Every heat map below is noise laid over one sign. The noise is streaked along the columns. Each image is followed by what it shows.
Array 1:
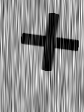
plus sign
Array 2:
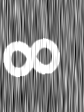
infinity sign
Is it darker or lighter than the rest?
lighter
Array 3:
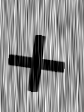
plus sign
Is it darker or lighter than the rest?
darker
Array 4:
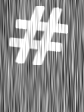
hash sign
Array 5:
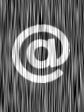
at sign
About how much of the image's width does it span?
two thirds
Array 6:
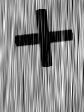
plus sign
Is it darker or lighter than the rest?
darker
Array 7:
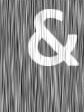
ampersand
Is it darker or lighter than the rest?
lighter
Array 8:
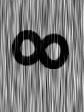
infinity sign
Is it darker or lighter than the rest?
darker
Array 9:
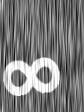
infinity sign
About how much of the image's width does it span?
two thirds
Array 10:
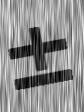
plus-minus sign
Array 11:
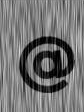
at sign
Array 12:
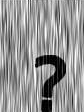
question mark
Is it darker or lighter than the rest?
darker
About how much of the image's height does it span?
half
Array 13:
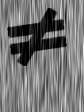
not-equal sign
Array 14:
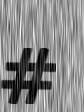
hash sign
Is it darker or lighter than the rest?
darker
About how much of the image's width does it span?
two thirds
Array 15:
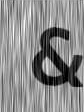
ampersand
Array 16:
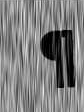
pilcrow
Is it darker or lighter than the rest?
darker
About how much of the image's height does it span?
half
